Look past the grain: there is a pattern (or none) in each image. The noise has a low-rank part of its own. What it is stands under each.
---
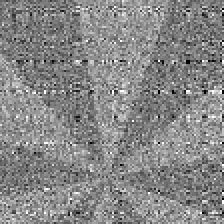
spokes from one point
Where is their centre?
bottom middle
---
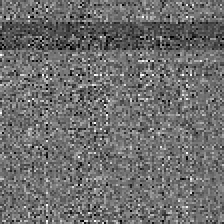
one horizontal stripe
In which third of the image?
top
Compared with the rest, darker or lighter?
darker
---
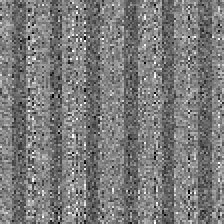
vertical stripes
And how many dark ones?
6
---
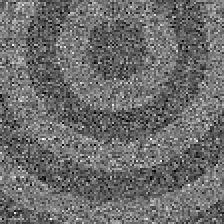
rings round one point
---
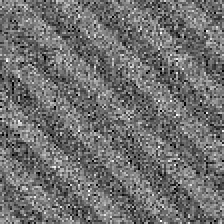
diagonal stripes
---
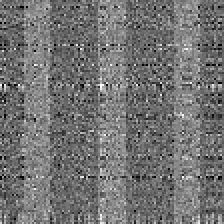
vertical stripes
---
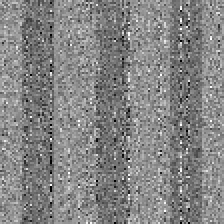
vertical stripes
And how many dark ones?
3
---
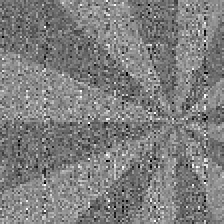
spokes from one point
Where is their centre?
middle right
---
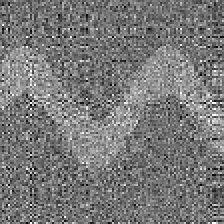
a wavy band
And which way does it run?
left to right
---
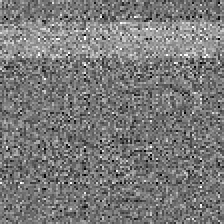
one horizontal stripe
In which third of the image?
top
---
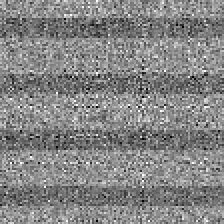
horizontal stripes
